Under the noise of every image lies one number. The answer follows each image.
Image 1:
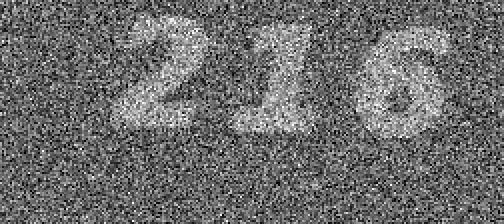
216
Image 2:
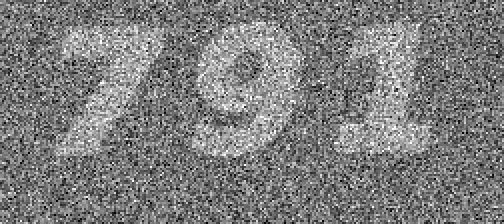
791
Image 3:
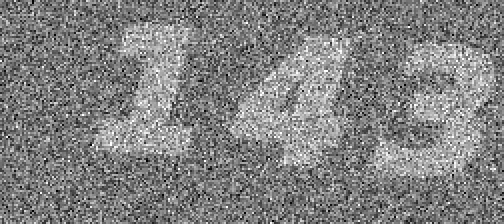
143
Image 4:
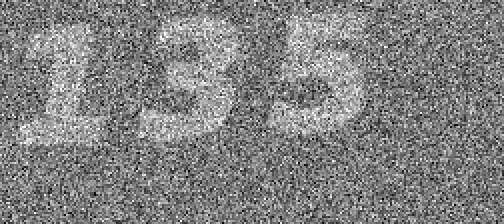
135
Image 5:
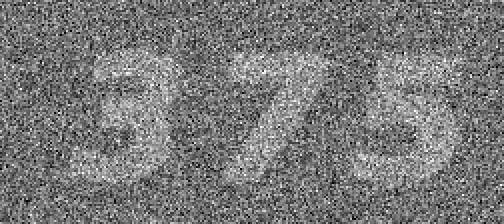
375
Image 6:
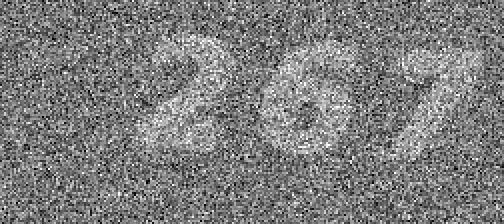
267
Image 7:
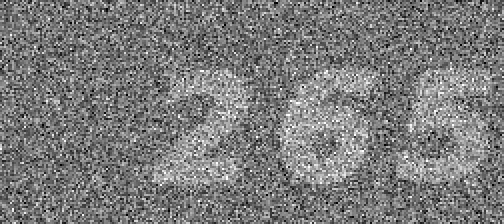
265
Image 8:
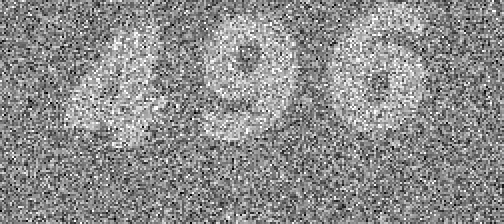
496
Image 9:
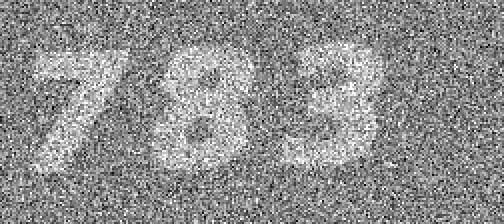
783
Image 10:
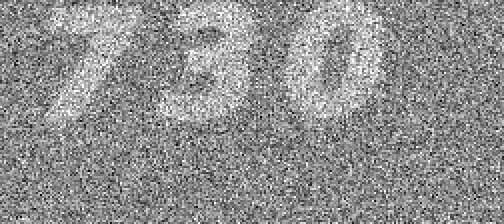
730
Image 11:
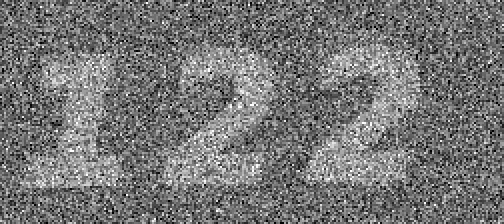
122
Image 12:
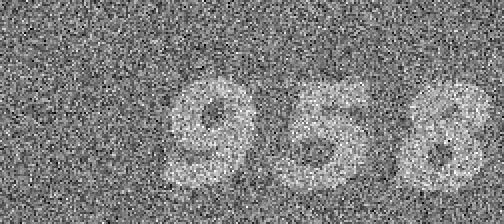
958
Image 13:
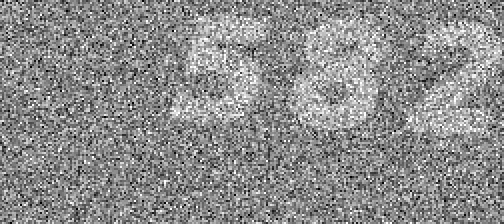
582
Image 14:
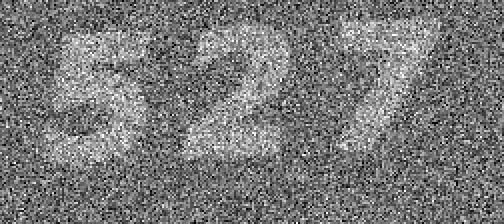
527
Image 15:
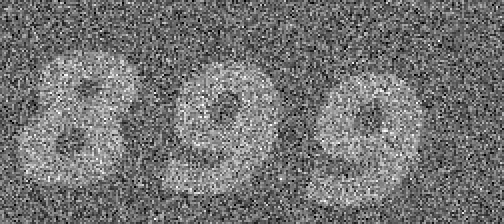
899
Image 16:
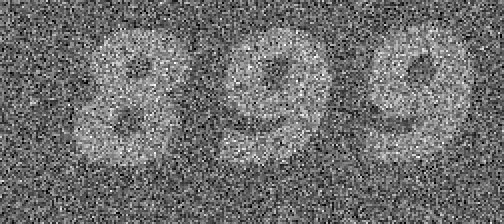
899
